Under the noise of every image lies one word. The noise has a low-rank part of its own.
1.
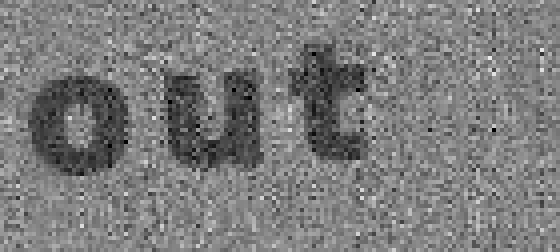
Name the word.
out
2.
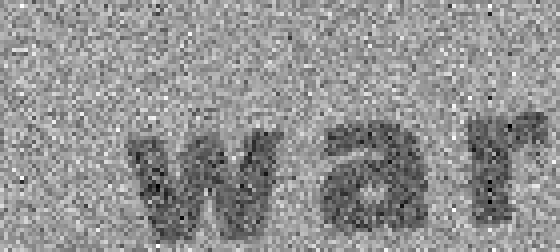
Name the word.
war
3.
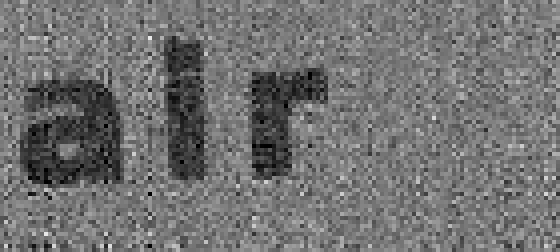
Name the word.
air
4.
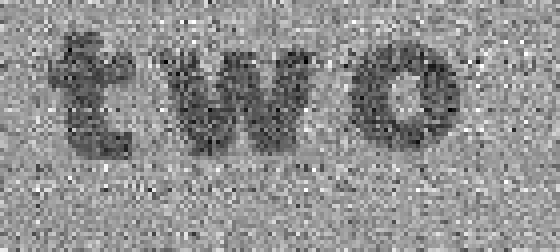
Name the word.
two
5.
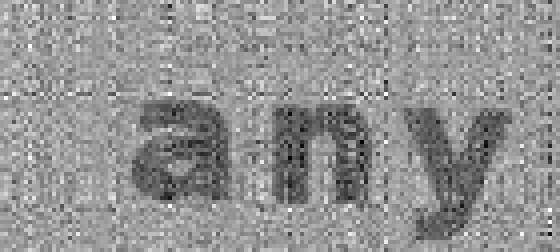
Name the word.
any
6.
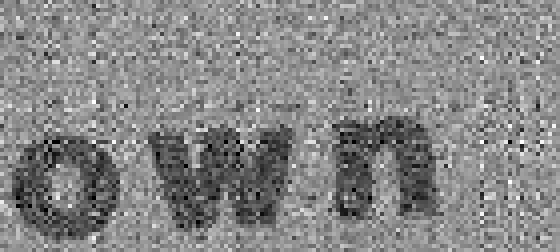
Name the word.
own
